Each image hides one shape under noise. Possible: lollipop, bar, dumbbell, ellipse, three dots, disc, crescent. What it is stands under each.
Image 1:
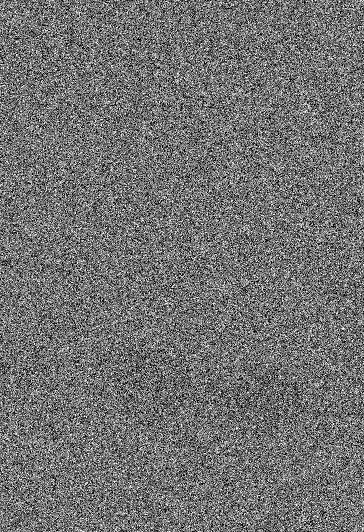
dumbbell
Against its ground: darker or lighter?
darker
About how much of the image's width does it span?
half
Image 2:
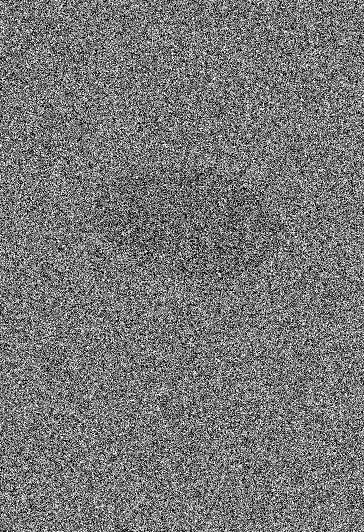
ellipse
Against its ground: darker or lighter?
darker
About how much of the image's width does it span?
half
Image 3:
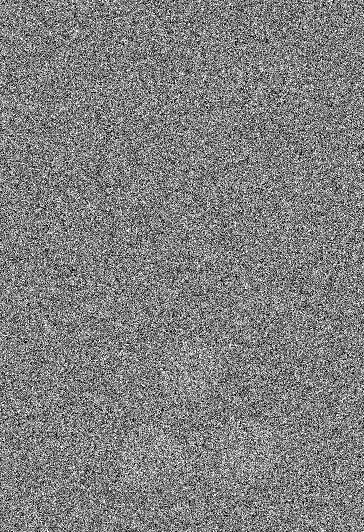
three dots
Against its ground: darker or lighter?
lighter
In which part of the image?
bottom middle
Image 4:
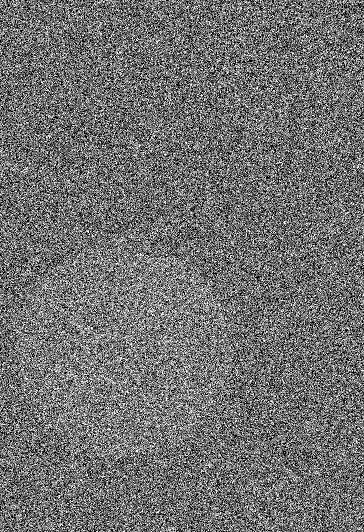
disc
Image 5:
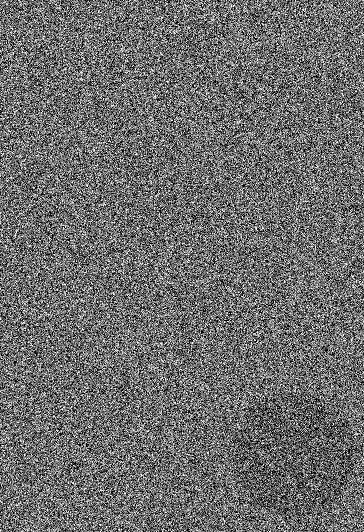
disc
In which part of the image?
bottom right
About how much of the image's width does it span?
a third
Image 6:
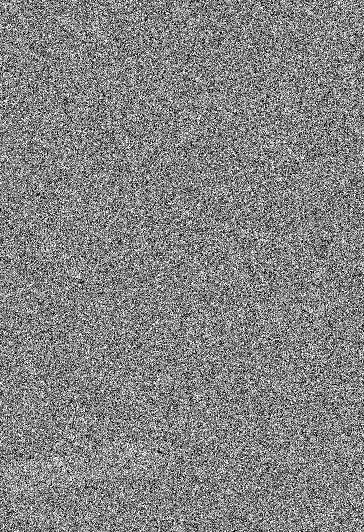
bar
